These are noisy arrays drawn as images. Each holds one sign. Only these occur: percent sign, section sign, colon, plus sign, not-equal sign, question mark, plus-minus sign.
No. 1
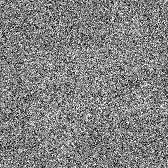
not-equal sign
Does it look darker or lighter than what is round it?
lighter
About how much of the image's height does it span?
nearly all
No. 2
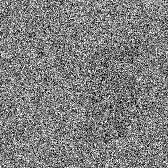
section sign
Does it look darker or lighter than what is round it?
darker
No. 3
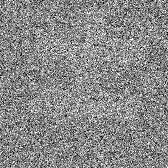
plus-minus sign
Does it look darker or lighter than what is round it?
lighter
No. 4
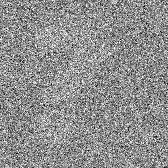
question mark
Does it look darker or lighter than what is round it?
lighter
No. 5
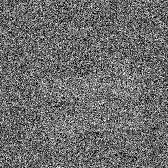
not-equal sign
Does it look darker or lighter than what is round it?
lighter
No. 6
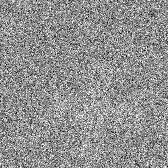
plus sign
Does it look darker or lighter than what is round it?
lighter
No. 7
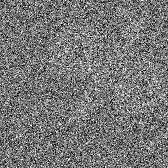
percent sign
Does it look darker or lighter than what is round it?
lighter
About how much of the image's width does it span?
two thirds
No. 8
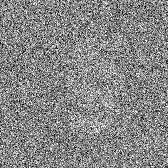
section sign
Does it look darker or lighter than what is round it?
lighter
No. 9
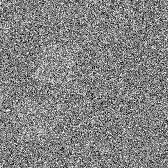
colon
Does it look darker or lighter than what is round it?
lighter
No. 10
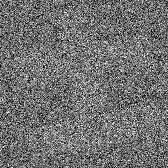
plus-minus sign
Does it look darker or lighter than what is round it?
lighter
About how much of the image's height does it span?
nearly all
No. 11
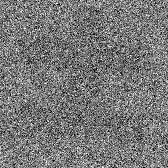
plus-minus sign
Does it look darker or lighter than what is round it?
darker
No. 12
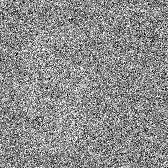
section sign
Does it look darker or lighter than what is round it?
lighter
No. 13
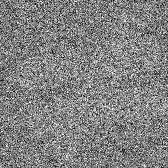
not-equal sign
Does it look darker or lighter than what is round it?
lighter
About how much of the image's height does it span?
nearly all
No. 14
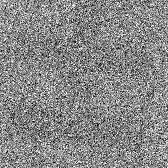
plus-minus sign
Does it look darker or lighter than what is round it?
darker
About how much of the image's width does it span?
nearly all
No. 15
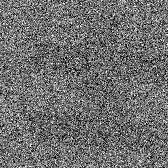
plus-minus sign
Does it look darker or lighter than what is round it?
darker
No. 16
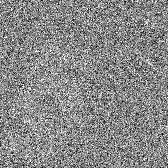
section sign
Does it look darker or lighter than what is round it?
lighter
